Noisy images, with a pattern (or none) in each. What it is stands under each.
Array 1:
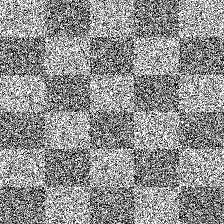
a checkerboard
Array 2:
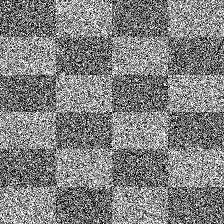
a checkerboard
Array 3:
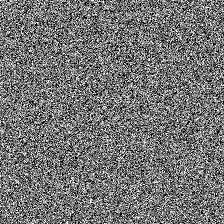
only noise
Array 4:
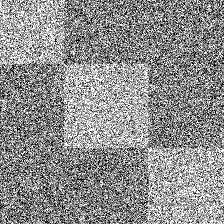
blocks along the diagonal
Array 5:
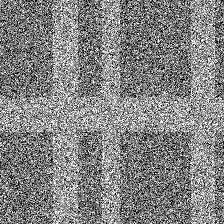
bands of rows crossing bands of columns
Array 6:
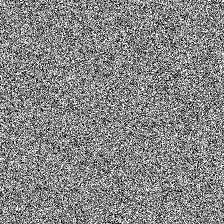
only noise
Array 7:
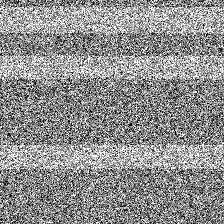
bands of rows
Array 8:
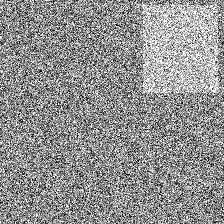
one block
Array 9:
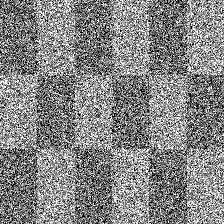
a checkerboard
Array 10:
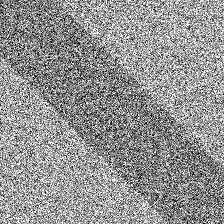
a diagonal band
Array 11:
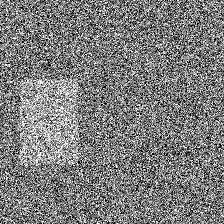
one block
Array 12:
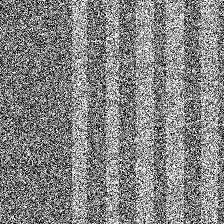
bands of columns
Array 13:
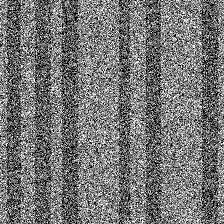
bands of columns
